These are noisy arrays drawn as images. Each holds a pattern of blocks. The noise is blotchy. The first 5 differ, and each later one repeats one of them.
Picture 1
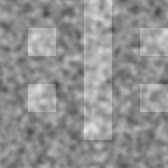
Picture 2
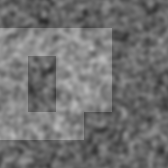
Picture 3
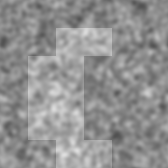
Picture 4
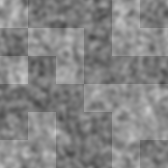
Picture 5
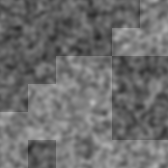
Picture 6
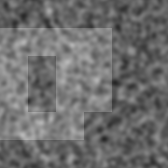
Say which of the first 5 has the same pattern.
2
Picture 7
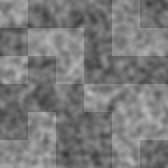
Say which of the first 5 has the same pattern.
4
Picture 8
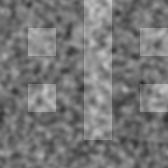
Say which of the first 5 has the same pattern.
1
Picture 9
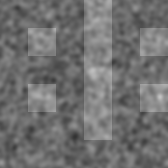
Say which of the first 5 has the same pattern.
1
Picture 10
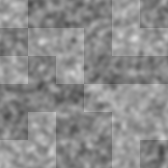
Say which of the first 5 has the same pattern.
4
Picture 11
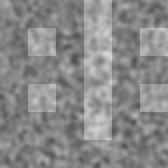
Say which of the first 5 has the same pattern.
1
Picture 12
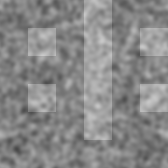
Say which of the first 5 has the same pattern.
1
